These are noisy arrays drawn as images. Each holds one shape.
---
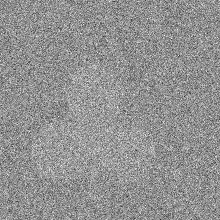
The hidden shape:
club
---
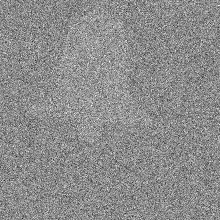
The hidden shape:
bell
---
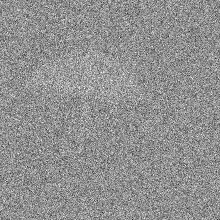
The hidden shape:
umbrella
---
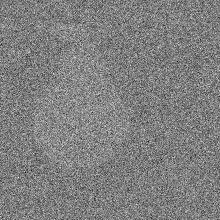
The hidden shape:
pear
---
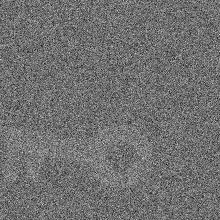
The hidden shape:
key
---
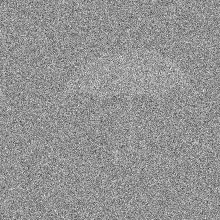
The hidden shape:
umbrella
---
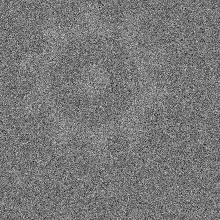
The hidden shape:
gear
